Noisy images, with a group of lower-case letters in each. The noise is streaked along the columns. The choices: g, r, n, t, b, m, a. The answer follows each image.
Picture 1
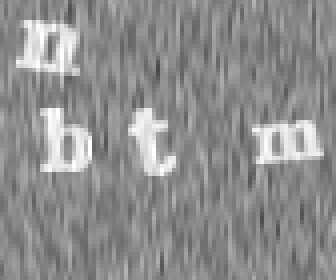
top left: n; middle left: b; centre: t; middle right: m
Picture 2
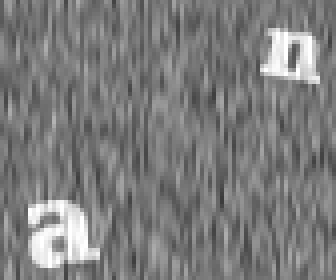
top right: n; bottom left: a
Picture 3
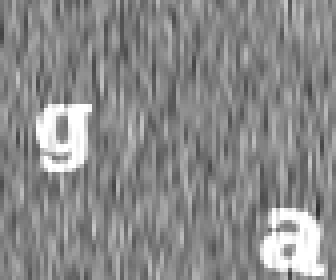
middle left: g; bottom right: a
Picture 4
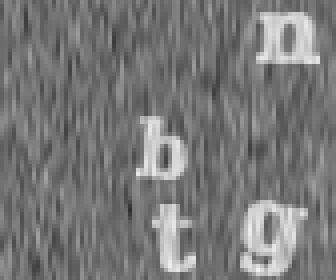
top right: n; centre: b; bottom middle: t; bottom right: g
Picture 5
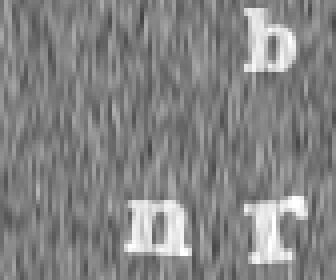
top right: b; bottom middle: n; bottom right: r
